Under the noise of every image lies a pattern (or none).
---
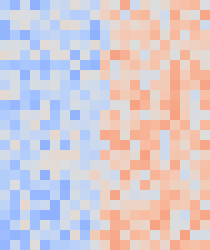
a sharp edge
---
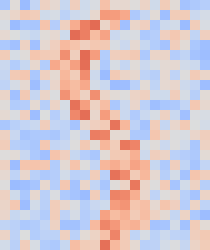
a wavy band
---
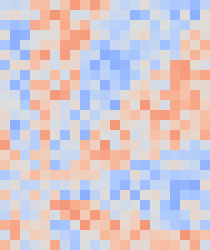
spokes from one point
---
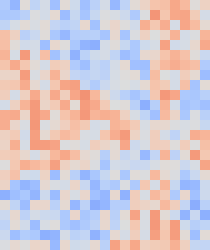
spokes from one point
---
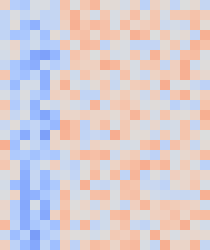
one vertical stripe
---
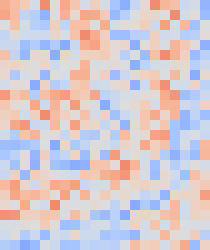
rings round one point
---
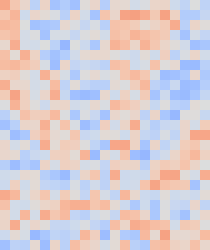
spokes from one point
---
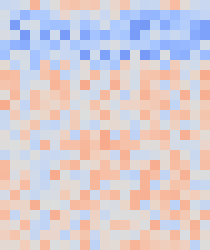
one horizontal stripe
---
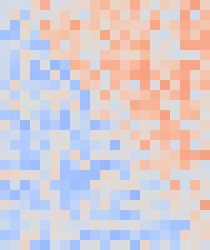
a sharp edge
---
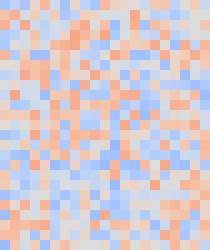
only noise
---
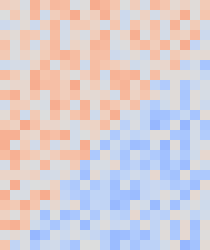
a sharp edge
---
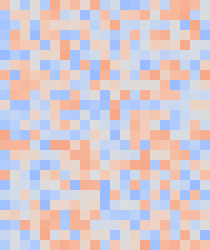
only noise
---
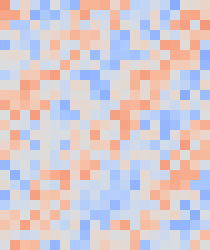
diagonal stripes
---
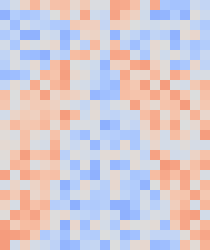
spokes from one point
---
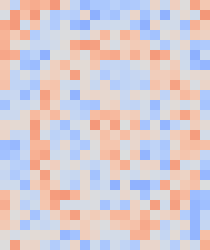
rings round one point
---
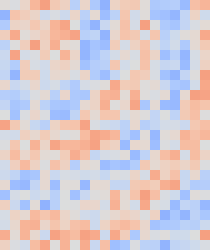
rings round one point
